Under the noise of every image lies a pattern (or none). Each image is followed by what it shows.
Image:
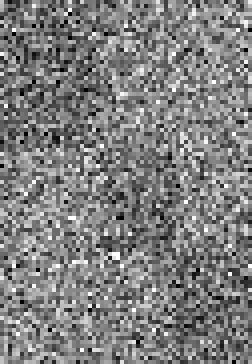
blocks along the diagonal
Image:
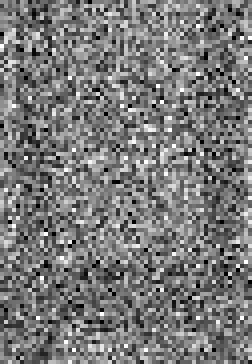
bands of rows crossing bands of columns
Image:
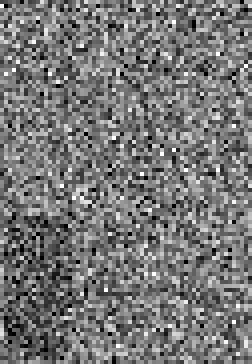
one block
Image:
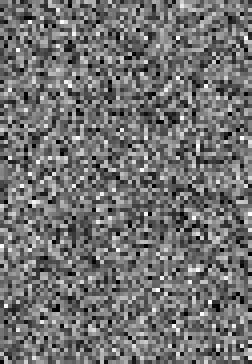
only noise
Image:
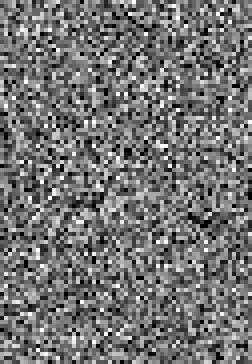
only noise
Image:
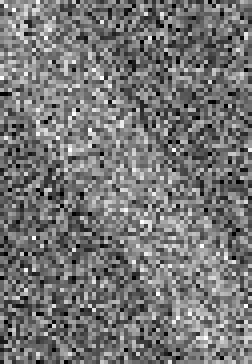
a diagonal band
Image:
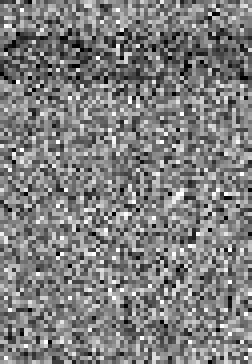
one band of rows
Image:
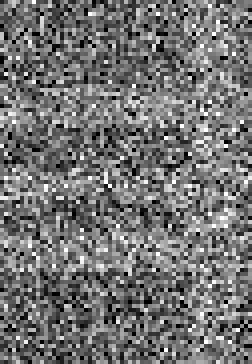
bands of rows crossing bands of columns
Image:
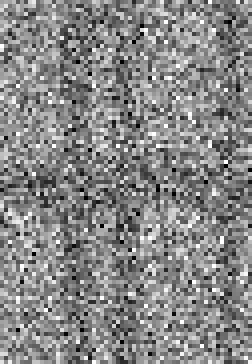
bands of rows crossing bands of columns
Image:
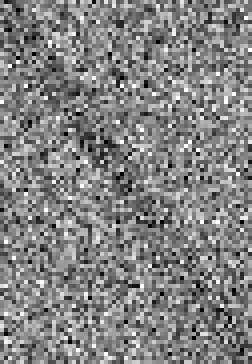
a diagonal band
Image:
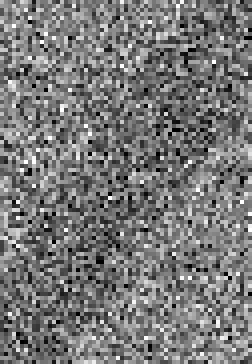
a diagonal band
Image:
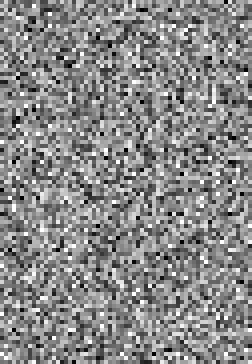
only noise
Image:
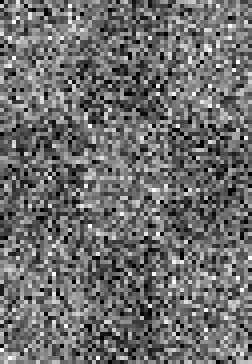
a checkerboard
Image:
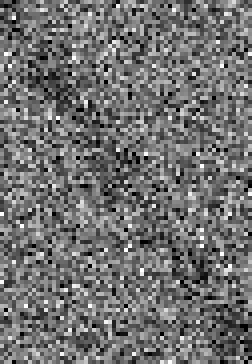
blocks along the diagonal
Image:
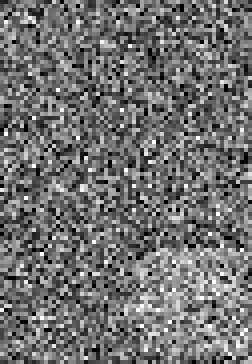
one block
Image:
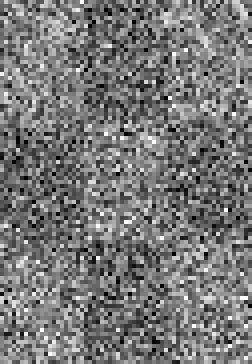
a checkerboard
